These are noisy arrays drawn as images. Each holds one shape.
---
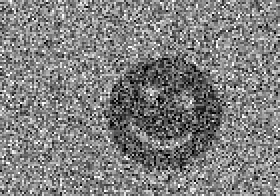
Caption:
dark smiling face
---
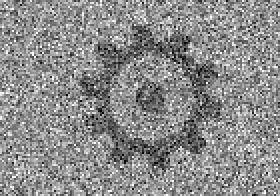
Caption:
dark gear
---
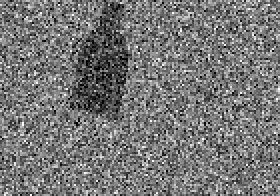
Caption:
dark bottle
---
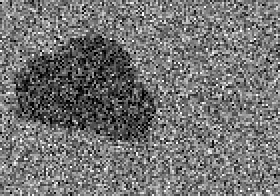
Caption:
dark cloud
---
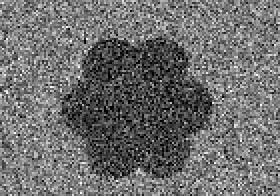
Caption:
dark flower
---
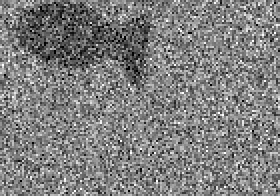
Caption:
dark fish
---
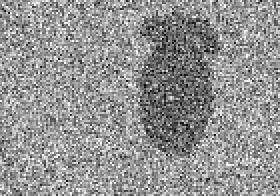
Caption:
dark footprint
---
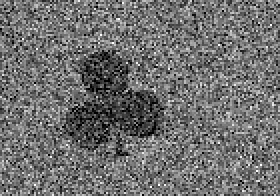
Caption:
dark club
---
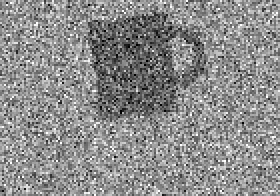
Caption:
dark cup
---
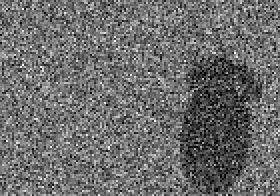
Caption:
dark footprint
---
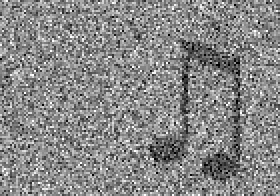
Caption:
dark pair of musical notes
